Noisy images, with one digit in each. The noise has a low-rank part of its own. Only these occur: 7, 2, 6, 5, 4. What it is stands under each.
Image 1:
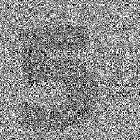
5
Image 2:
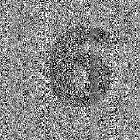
6
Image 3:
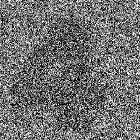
4
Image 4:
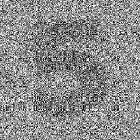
5
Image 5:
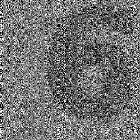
6
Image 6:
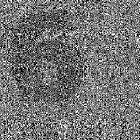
6
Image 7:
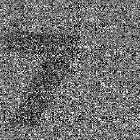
7
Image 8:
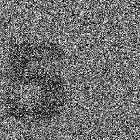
5
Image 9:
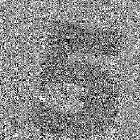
5
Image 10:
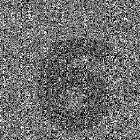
6
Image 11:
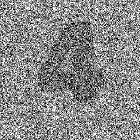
4
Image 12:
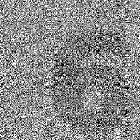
6
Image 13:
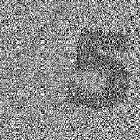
5
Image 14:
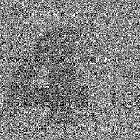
4
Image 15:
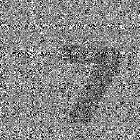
7
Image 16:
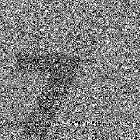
7
